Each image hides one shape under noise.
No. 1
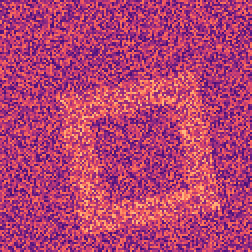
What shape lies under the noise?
square frame
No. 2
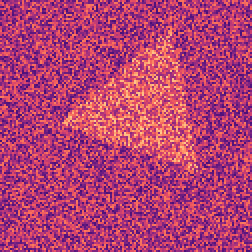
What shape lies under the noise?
triangle
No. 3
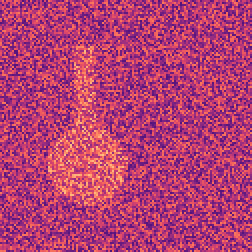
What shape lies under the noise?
lollipop
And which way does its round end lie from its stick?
down
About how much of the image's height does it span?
two thirds
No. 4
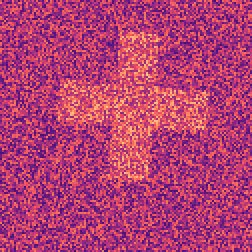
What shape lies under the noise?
cross
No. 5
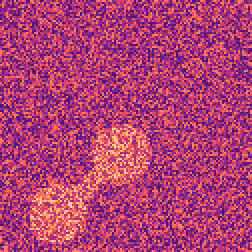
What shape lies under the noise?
dumbbell
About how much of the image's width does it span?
half
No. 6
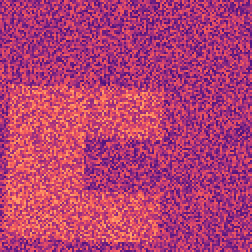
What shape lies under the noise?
square with a notch
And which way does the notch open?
right
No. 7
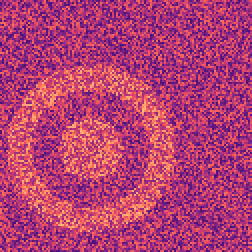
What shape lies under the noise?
bullseye
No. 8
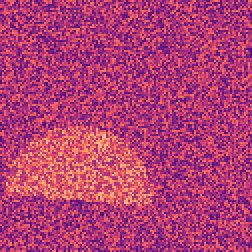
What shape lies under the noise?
half disc
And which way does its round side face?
up
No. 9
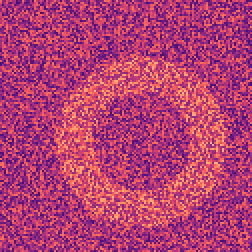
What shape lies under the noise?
ring
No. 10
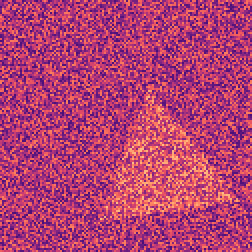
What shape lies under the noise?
triangle
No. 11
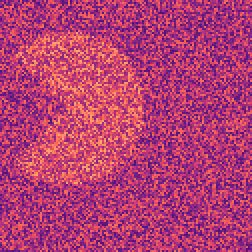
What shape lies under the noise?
disc with a wedge cut out
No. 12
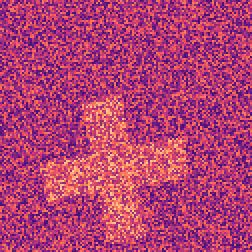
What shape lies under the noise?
cross
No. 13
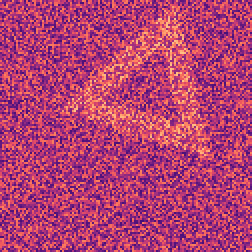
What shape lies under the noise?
triangle frame
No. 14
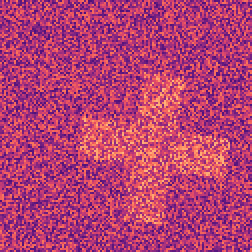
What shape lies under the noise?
cross
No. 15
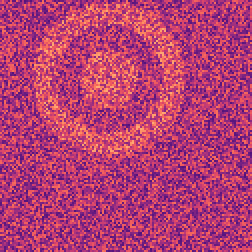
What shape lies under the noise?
bullseye
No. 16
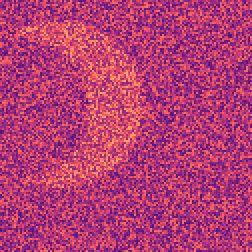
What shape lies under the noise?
crescent
